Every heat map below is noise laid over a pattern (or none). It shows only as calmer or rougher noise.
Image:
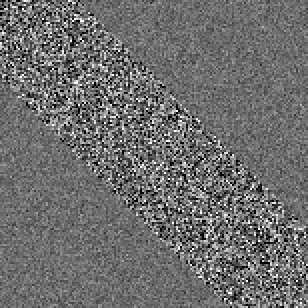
a diagonal band
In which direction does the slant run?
top left to bottom right
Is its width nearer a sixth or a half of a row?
a half
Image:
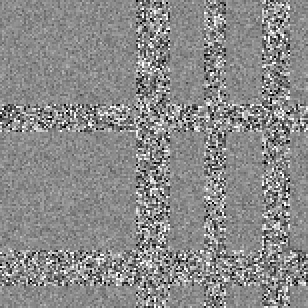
bands of rows crossing bands of columns
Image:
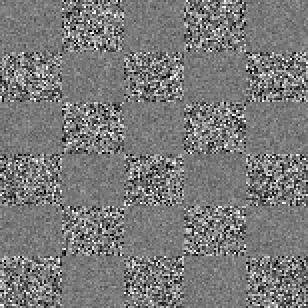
a checkerboard
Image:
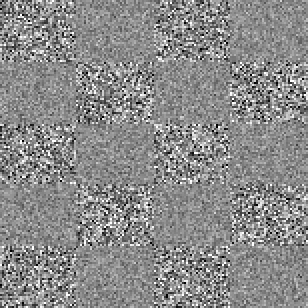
a checkerboard
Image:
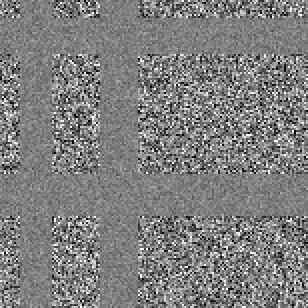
bands of rows crossing bands of columns
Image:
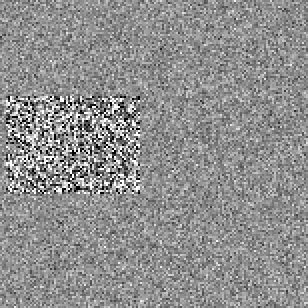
one block
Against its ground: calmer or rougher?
rougher
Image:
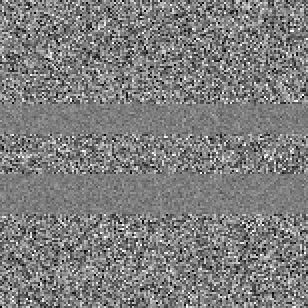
bands of rows
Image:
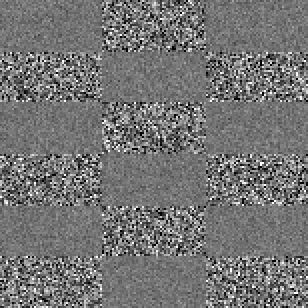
a checkerboard
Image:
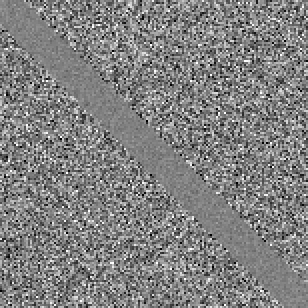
a diagonal band
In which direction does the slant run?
top left to bottom right
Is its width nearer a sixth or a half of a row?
a sixth
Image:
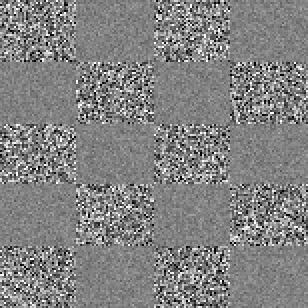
a checkerboard
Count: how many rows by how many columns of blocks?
5 by 4
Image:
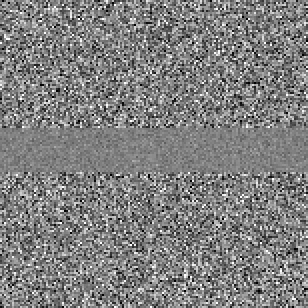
one band of rows
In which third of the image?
middle
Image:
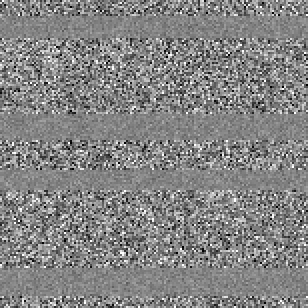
bands of rows
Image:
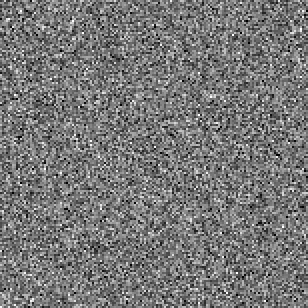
only noise
